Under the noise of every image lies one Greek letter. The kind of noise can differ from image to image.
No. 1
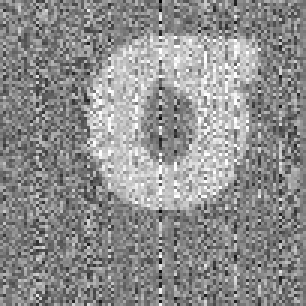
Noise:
columns of uneven size
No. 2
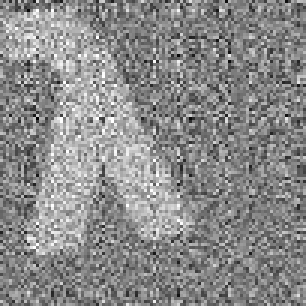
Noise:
low rank plus noise
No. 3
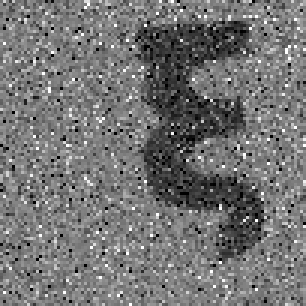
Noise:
heavy tails
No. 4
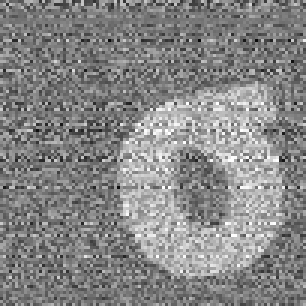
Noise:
rows of uneven size
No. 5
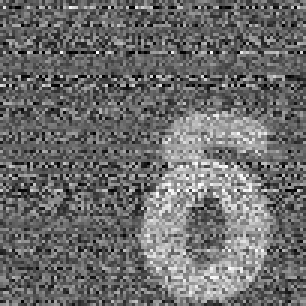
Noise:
rows of uneven size
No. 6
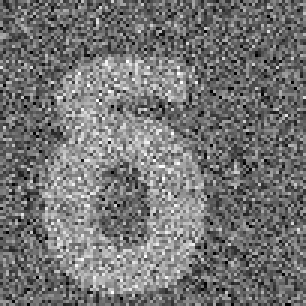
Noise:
independent entries
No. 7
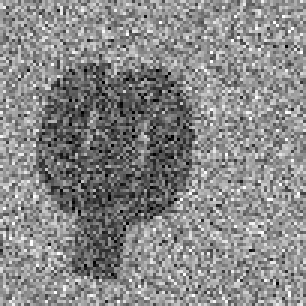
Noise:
independent entries
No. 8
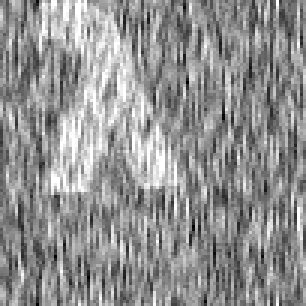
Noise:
streaked along the columns
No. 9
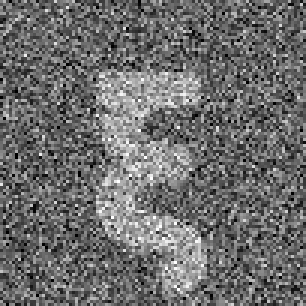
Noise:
independent entries
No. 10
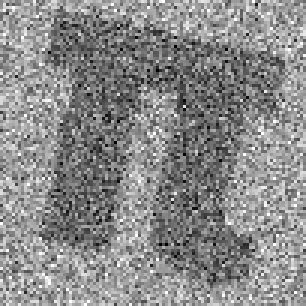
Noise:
independent entries
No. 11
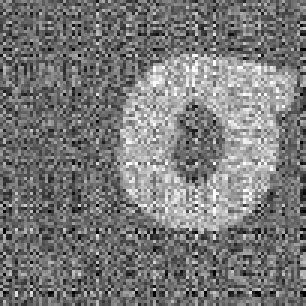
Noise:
low rank plus noise
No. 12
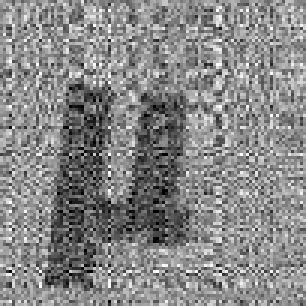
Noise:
low rank plus noise
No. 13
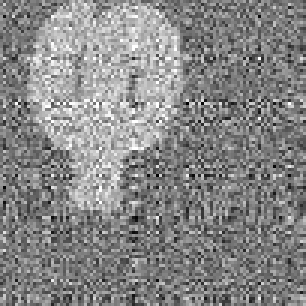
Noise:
low rank plus noise
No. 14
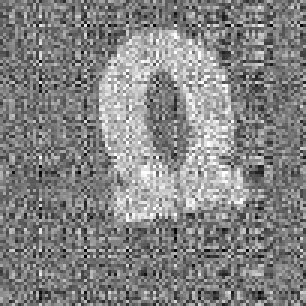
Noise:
low rank plus noise
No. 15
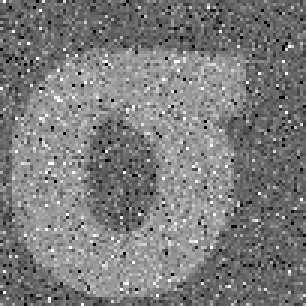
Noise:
heavy tails
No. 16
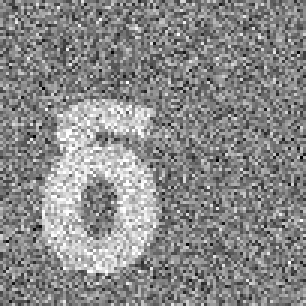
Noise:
independent entries
